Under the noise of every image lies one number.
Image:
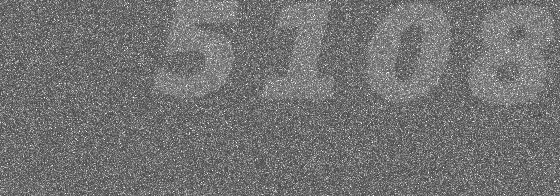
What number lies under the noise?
5108
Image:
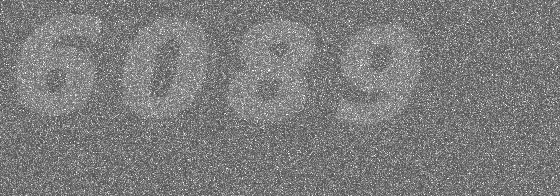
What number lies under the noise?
6089
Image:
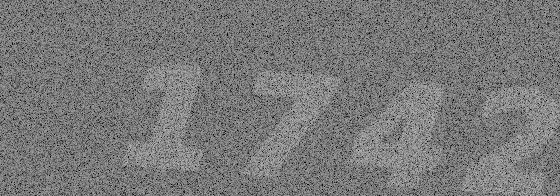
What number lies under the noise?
1742
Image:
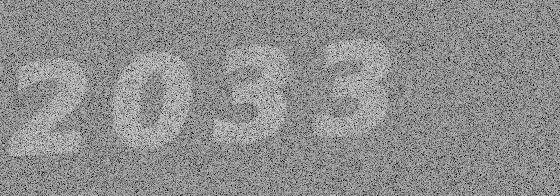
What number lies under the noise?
2033
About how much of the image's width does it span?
two thirds
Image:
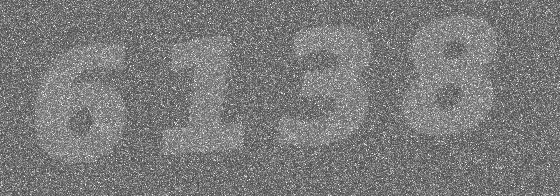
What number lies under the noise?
6138
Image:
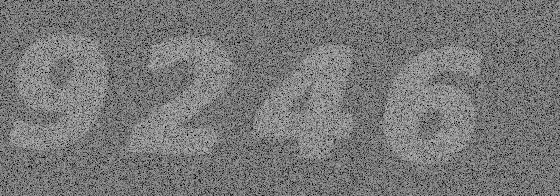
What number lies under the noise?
9246
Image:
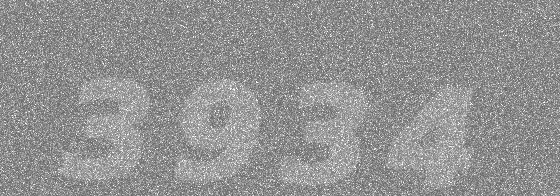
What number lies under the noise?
3934
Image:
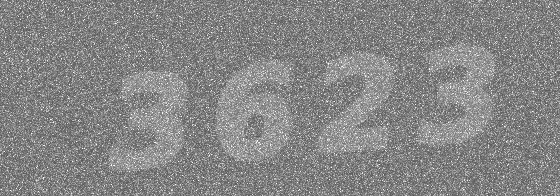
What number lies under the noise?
3623
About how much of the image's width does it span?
two thirds
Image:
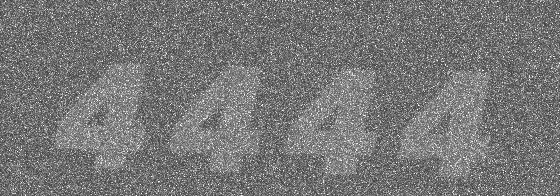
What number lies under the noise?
4444
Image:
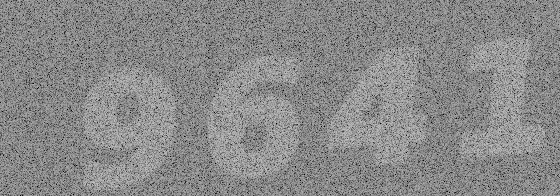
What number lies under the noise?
9641
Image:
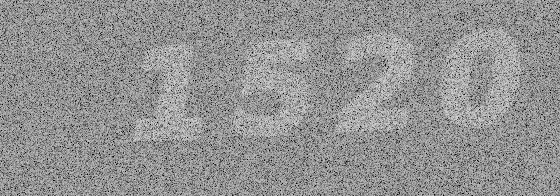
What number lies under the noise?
1520
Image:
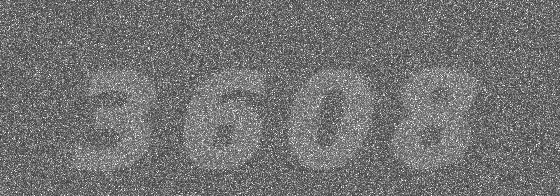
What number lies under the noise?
3608
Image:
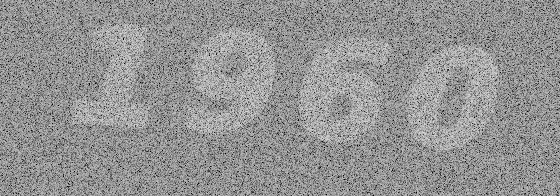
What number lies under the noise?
1960
